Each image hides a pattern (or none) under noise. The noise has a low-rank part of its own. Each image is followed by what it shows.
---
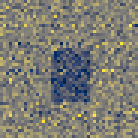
one block
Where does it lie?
centre
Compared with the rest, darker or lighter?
darker
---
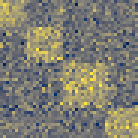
blocks along the diagonal
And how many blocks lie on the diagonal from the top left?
4
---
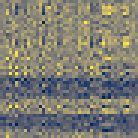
bands of rows
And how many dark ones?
2
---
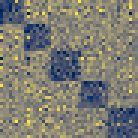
blocks along the diagonal
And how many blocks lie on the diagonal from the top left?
5
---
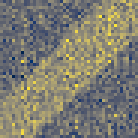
a diagonal band
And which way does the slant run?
bottom left to top right
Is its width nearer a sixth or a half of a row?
a half
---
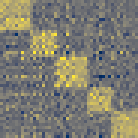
blocks along the diagonal
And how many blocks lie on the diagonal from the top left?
5
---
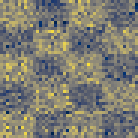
a checkerboard
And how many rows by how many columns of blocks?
5 by 4
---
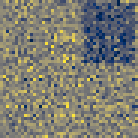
one block
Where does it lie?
top right
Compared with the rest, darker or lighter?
darker
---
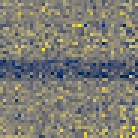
one band of rows
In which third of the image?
middle
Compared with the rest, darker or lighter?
darker
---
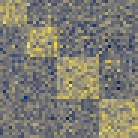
blocks along the diagonal
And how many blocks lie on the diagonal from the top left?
4
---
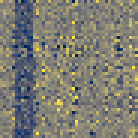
one band of columns
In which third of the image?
left
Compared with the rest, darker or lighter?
darker
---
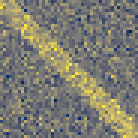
a diagonal band
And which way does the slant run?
top left to bottom right
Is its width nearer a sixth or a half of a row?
a sixth
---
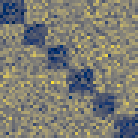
blocks along the diagonal
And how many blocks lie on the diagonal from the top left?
6
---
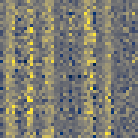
bands of columns
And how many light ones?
5
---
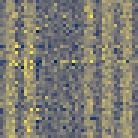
bands of columns
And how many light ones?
5
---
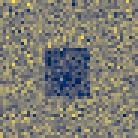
one block
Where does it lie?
centre
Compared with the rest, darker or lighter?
darker
